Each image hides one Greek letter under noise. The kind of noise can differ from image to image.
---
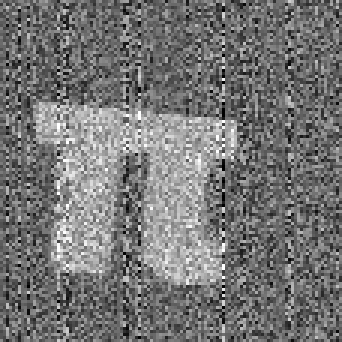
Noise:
columns of uneven size
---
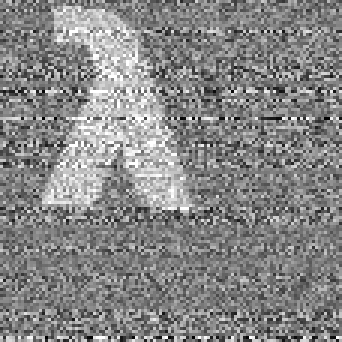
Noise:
rows of uneven size
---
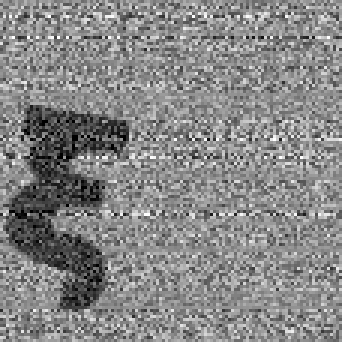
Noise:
rows of uneven size
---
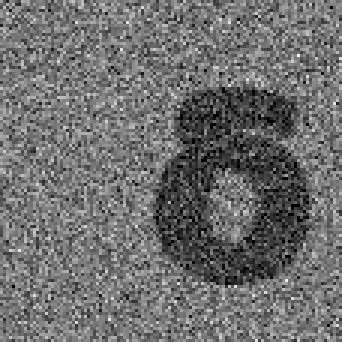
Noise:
independent entries
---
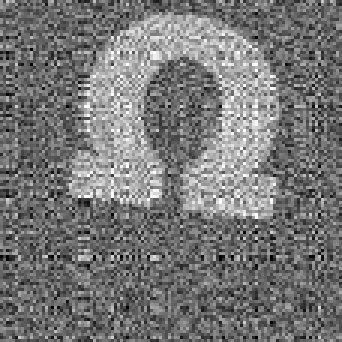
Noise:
low rank plus noise
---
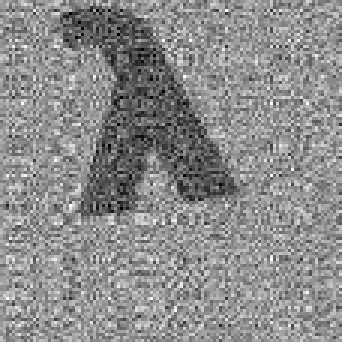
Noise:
low rank plus noise
